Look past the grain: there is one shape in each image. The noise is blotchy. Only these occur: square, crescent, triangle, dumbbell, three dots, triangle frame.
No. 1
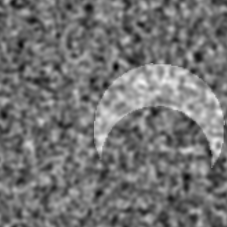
crescent
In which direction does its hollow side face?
down
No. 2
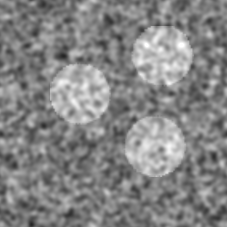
three dots
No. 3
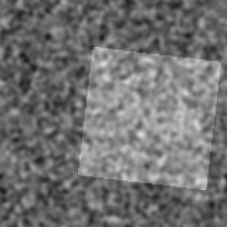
square
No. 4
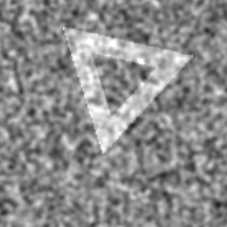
triangle frame
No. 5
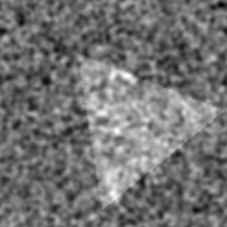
triangle
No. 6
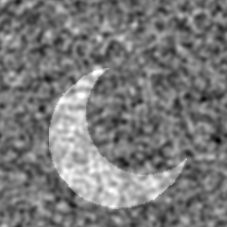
crescent
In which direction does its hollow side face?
up and right
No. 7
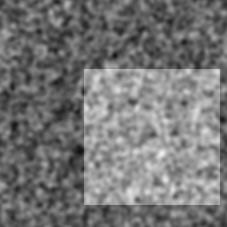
square
